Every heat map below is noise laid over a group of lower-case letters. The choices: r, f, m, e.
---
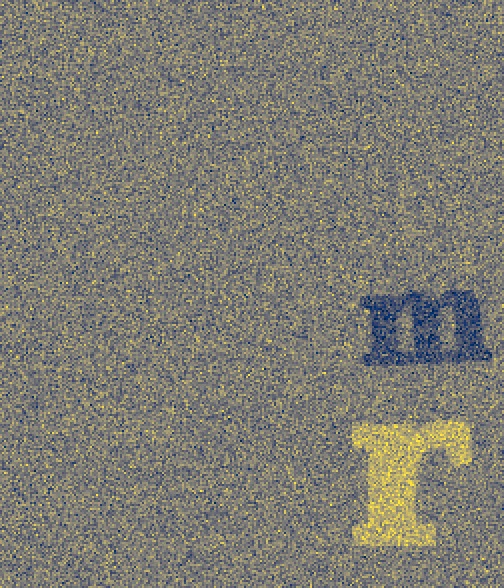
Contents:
middle right: dark m; bottom right: light r
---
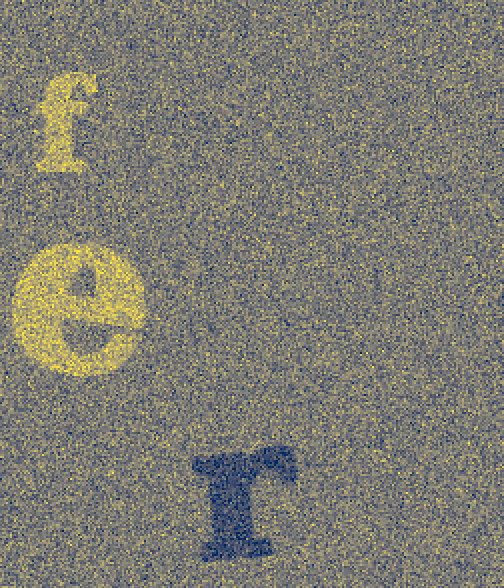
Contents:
top left: light f; middle left: light e; bottom middle: dark r
